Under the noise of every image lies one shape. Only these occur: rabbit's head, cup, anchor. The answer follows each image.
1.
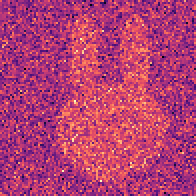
light rabbit's head
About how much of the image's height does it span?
nearly all
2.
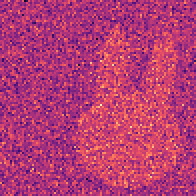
light rabbit's head
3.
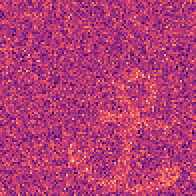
light anchor
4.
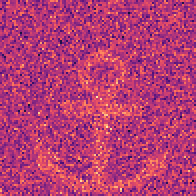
light anchor
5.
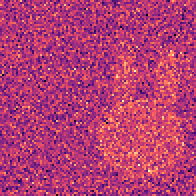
light rabbit's head
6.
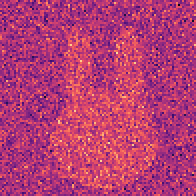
light rabbit's head
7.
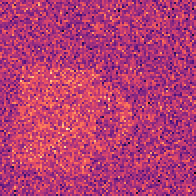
light cup
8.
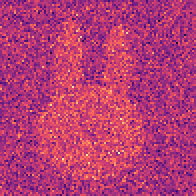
light rabbit's head
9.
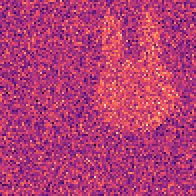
light rabbit's head
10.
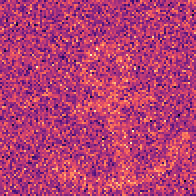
light anchor
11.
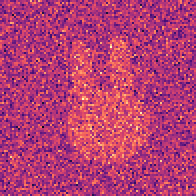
light rabbit's head
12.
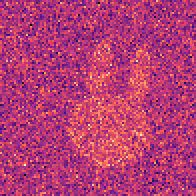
light rabbit's head
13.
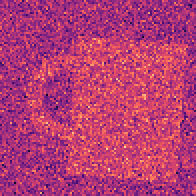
light cup
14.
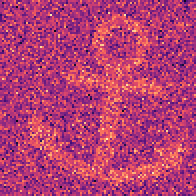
light anchor
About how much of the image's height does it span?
nearly all
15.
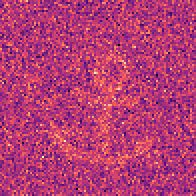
light anchor
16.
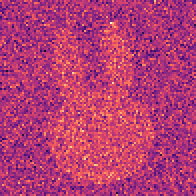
light rabbit's head
